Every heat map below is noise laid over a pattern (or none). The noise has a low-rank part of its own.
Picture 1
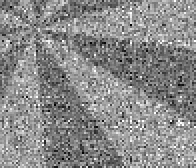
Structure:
spokes from one point
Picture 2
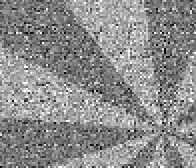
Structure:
spokes from one point
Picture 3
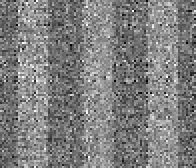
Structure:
vertical stripes
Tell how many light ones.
3
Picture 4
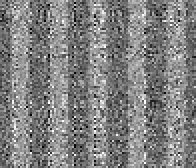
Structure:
vertical stripes
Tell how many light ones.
5
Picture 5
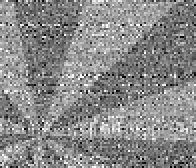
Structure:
spokes from one point
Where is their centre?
bottom left
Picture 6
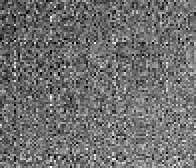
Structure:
a smooth slope
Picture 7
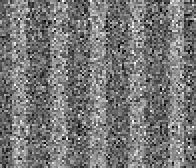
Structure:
vertical stripes
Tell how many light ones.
5
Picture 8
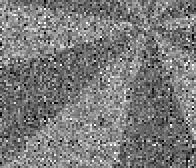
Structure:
spokes from one point
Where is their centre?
top right
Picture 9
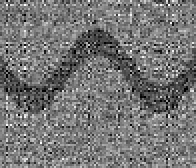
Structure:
a wavy band
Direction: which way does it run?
left to right
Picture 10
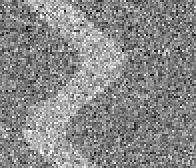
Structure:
a wavy band
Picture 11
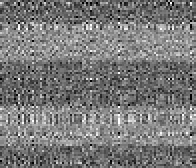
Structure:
horizontal stripes
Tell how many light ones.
2
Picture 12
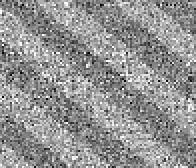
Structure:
diagonal stripes
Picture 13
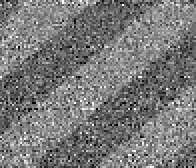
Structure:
diagonal stripes
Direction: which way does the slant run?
bottom left to top right
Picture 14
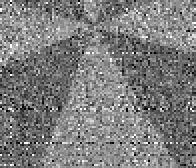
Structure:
spokes from one point
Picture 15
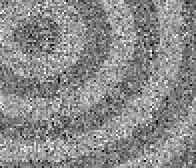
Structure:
rings round one point
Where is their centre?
top left
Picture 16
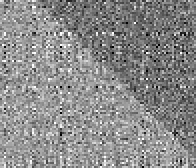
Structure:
a sharp edge
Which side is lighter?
bottom left
